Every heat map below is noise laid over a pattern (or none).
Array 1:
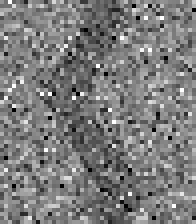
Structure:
a wavy band
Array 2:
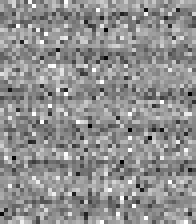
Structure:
horizontal stripes
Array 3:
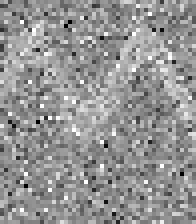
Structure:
a wavy band
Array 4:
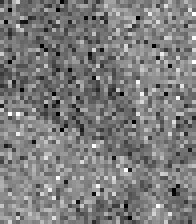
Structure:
spokes from one point
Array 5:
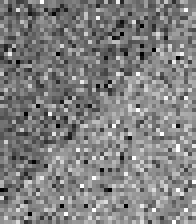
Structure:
a sharp edge
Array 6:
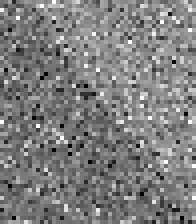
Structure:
a sharp edge
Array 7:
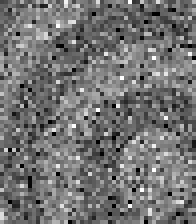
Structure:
rings round one point
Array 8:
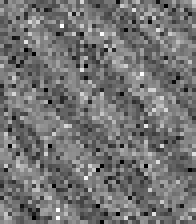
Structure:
diagonal stripes
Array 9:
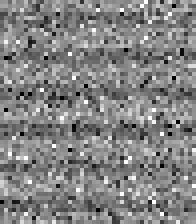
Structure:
horizontal stripes
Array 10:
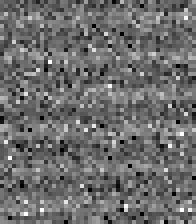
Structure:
horizontal stripes
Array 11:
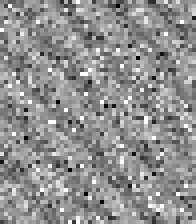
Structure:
diagonal stripes
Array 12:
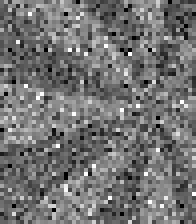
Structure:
spokes from one point
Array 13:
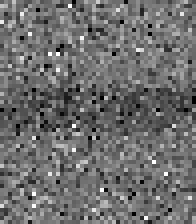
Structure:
one horizontal stripe
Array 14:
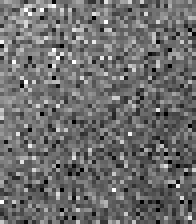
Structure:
a smooth slope
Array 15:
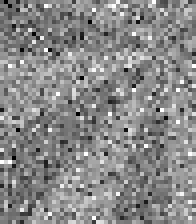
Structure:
spokes from one point
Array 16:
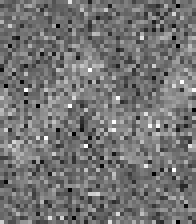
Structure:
a wavy band
